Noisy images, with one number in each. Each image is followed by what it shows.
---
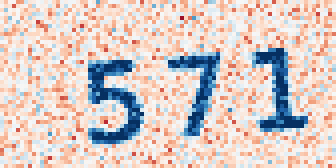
571
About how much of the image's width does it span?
two thirds
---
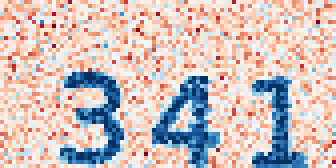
341
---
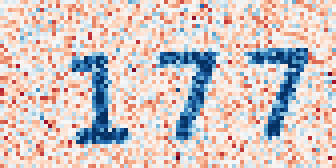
177
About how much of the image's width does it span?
two thirds
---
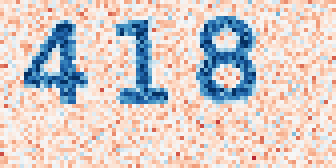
418
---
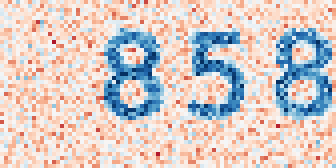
858
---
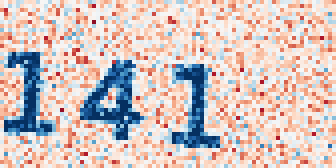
141
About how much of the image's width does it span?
two thirds
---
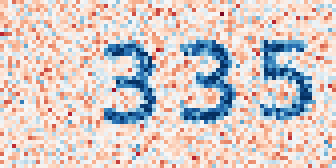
335
